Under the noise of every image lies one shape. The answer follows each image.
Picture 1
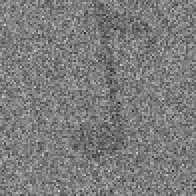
musical note
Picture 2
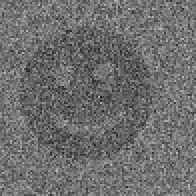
smiling face
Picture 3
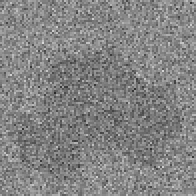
car
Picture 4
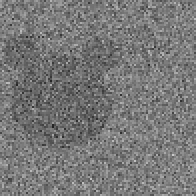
bear's head
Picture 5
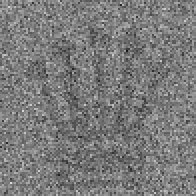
chess queen
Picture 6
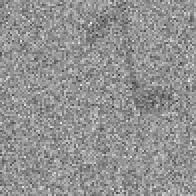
musical note
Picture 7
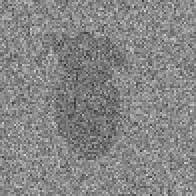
footprint
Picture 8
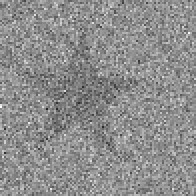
star
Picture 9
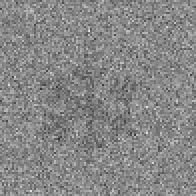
snowflake
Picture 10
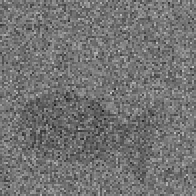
fish
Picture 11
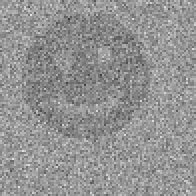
smiling face
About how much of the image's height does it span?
two thirds
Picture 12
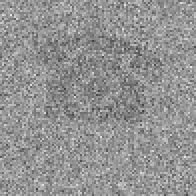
telephone
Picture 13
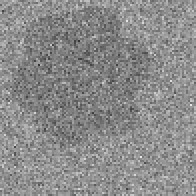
flower
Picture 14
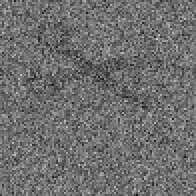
pair of scissors
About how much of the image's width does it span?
two thirds
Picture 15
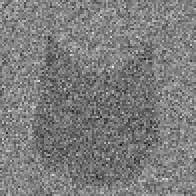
cat's head
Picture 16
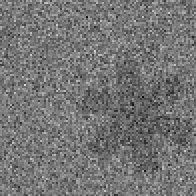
asterisk
